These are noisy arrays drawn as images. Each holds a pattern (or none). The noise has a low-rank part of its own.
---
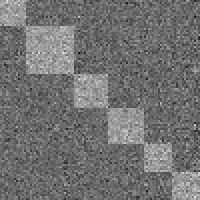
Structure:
blocks along the diagonal
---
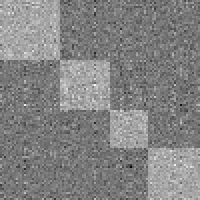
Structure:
blocks along the diagonal
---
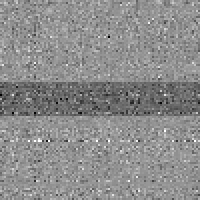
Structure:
one band of rows
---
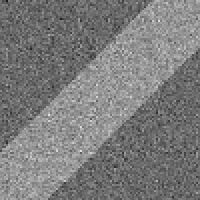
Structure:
a diagonal band
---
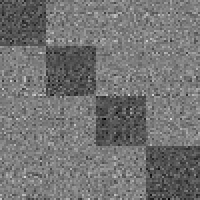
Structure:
blocks along the diagonal
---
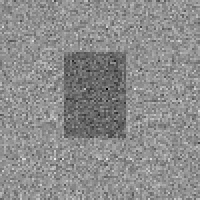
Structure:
one block
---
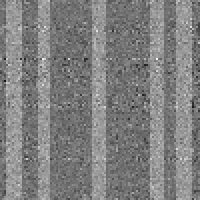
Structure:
bands of columns
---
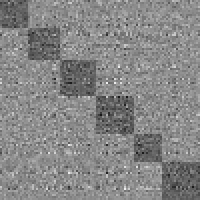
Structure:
blocks along the diagonal
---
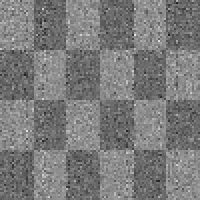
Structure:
a checkerboard
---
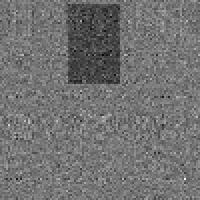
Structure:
one block
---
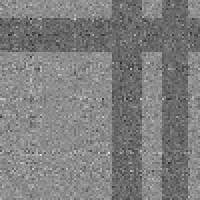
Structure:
bands of rows crossing bands of columns
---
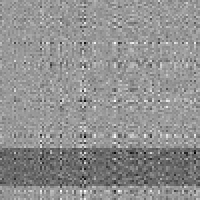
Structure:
one band of rows
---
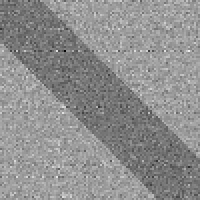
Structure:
a diagonal band
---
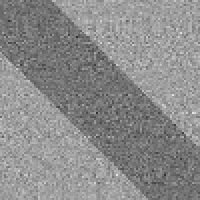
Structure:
a diagonal band
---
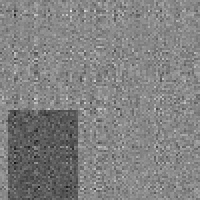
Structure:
one block
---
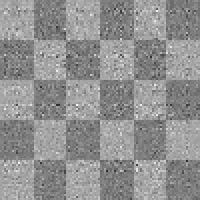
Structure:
a checkerboard
